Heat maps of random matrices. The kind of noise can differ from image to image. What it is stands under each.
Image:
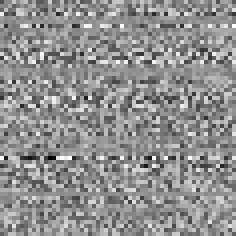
rows of uneven size
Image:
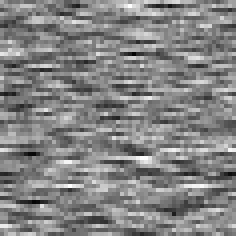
streaked along the rows
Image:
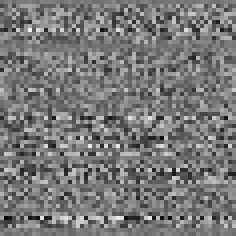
rows of uneven size
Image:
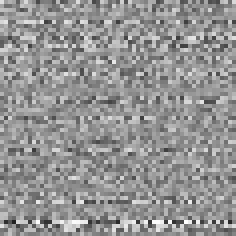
rows of uneven size
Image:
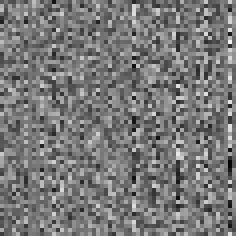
columns of uneven size
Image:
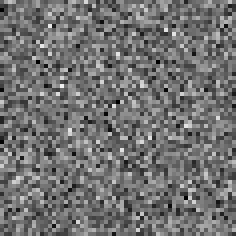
independent entries
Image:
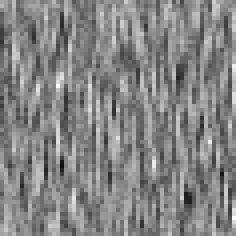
streaked along the columns
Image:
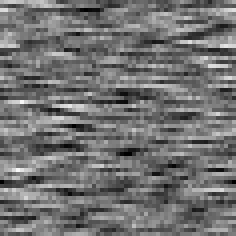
streaked along the rows
